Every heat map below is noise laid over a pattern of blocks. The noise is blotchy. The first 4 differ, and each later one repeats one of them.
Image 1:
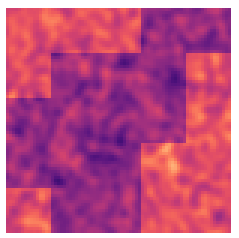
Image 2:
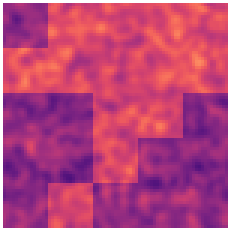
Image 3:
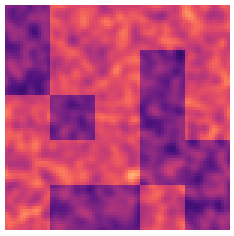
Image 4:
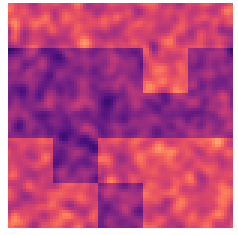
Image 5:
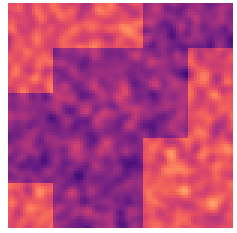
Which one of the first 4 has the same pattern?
1
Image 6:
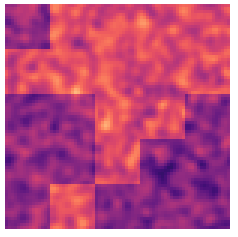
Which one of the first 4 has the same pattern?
2
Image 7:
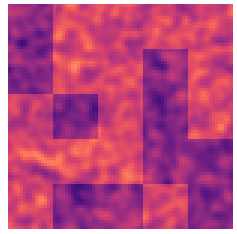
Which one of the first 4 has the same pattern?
3
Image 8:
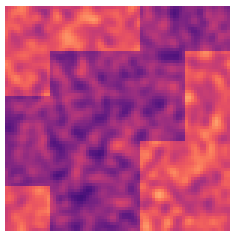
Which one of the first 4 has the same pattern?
1
